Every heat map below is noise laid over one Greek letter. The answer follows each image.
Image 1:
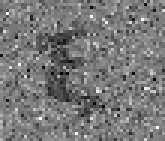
xi
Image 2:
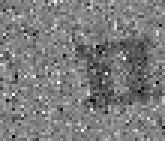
pi
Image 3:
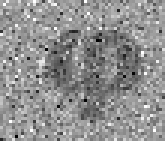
phi
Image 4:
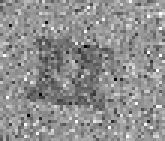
pi
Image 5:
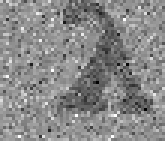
lambda
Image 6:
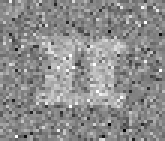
pi
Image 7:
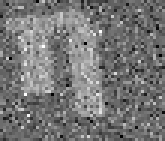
eta
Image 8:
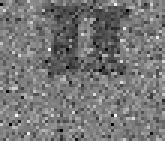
pi
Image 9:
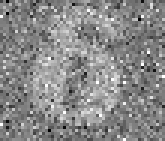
delta
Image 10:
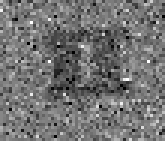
pi
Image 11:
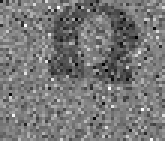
omega
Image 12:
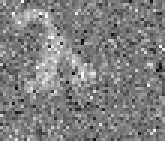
lambda
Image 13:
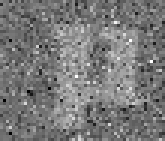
mu
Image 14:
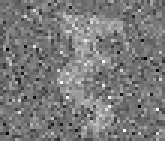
xi
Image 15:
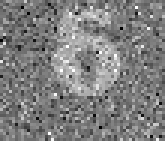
delta
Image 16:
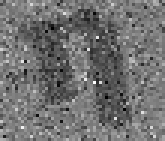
eta
